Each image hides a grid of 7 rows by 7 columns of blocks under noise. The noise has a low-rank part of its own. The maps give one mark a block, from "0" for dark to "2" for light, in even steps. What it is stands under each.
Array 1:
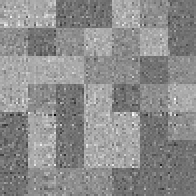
2200210
1012120
2221101
2102012
0202201
0202200
0111000
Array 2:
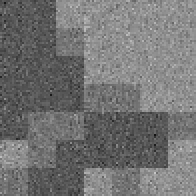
0022222
0012222
0002222
0001122
0110001
2100002
1002122
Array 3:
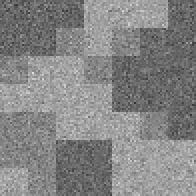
0002220
0012100
1221000
2222000
1122210
1100222
2100222
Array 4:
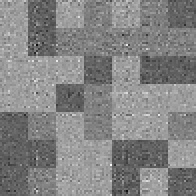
2021210
2011111
2220200
2201222
0121221
0022002
0122020
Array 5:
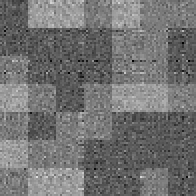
0221211
0000110
1000110
2101221
1011000
2110000
1220010
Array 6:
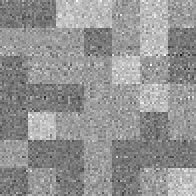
0022121
1110120
0111210
0001121
0211101
1001000
0101012
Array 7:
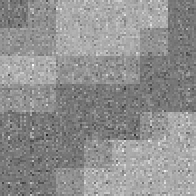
0122220
1122210
2211100
1100000
0000012
0001222
0012222
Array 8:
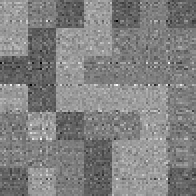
2102010
2022111
0021111
2022221
1201121
1110221
0210220
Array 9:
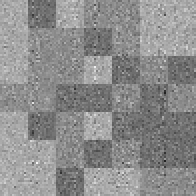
2021122
2110122
2112010
1100101
2012000
2210100
2202211
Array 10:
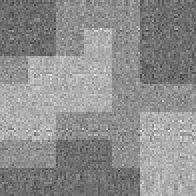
0011100
0012100
1222100
2222111
2211122
1100122
0000022
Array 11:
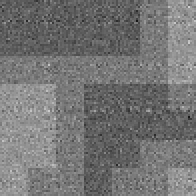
0000012
0000012
1111112
2210001
2210000
2210011
2110112
